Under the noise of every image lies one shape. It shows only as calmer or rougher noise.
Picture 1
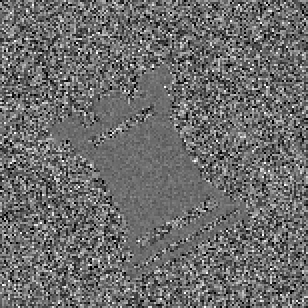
calm chess rook
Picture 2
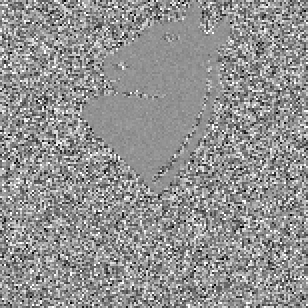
calm chess knight
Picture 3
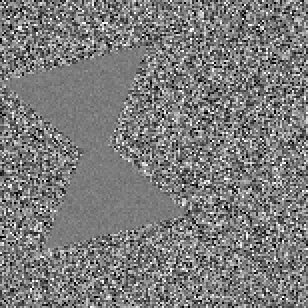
calm bow tie
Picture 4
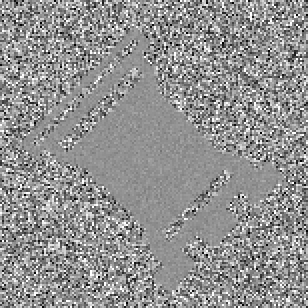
calm chess rook
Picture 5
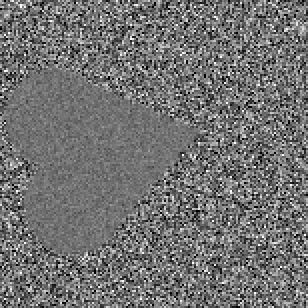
calm heart
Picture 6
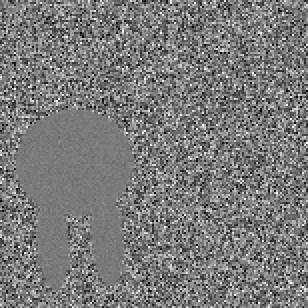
calm rabbit's head
